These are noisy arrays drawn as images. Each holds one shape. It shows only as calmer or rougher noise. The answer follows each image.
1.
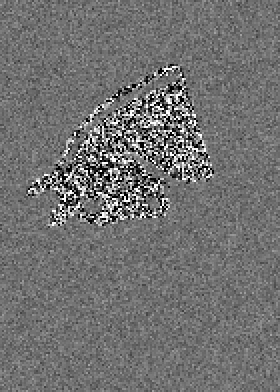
chess knight
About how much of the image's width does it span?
two thirds
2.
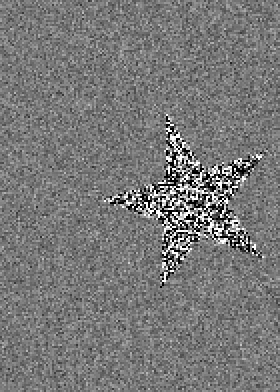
star
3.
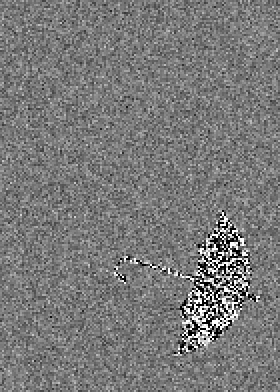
umbrella
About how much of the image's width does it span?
half
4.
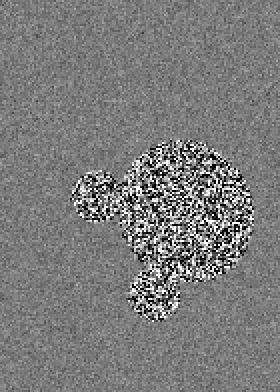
bear's head
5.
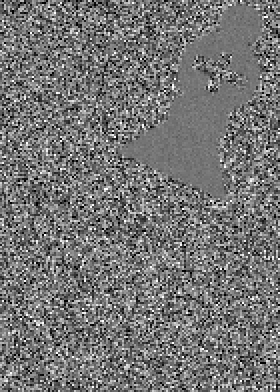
chess bishop
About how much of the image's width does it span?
half
